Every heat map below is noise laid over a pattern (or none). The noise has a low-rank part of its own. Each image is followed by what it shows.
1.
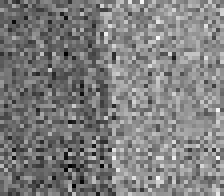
a sharp edge
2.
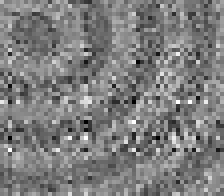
rings round one point
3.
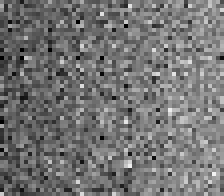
a smooth slope
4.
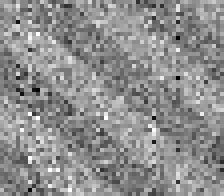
diagonal stripes
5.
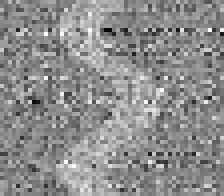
a wavy band
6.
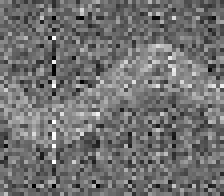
a wavy band
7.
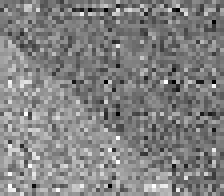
a sharp edge
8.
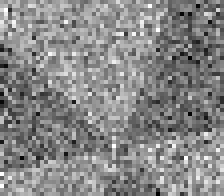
spokes from one point
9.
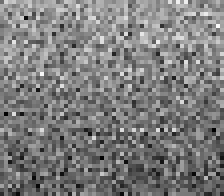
a smooth slope
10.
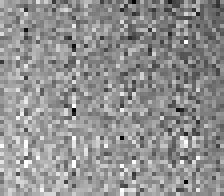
a smooth slope
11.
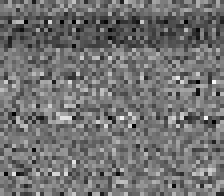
one horizontal stripe
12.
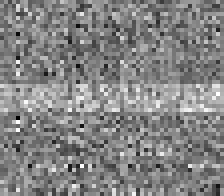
one horizontal stripe
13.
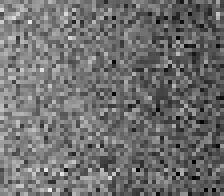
a smooth slope
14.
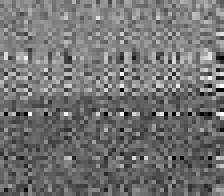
a sharp edge
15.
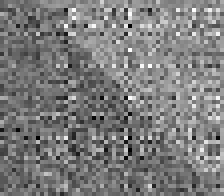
a sharp edge
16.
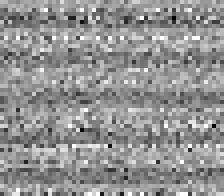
horizontal stripes
